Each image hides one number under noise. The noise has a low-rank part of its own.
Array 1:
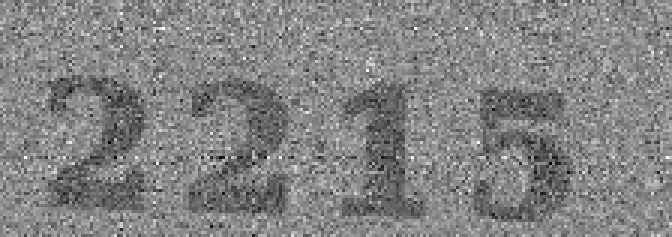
2215
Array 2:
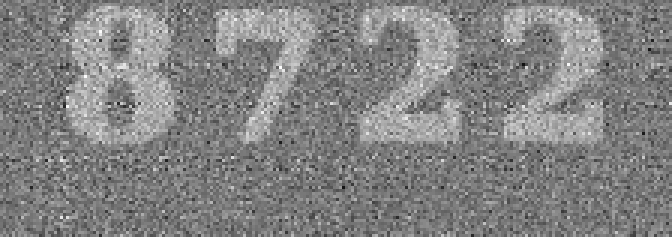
8722
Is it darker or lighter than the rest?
lighter
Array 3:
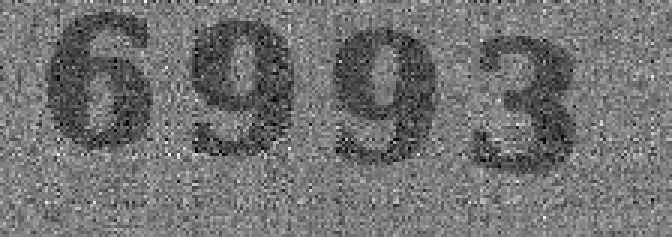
6993
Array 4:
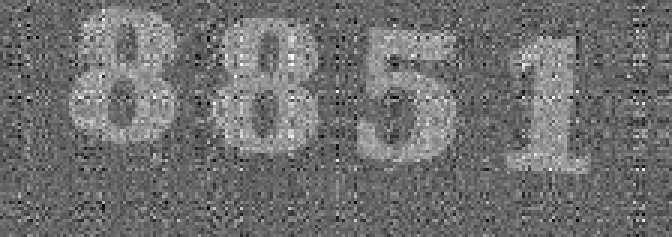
8851
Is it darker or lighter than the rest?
lighter
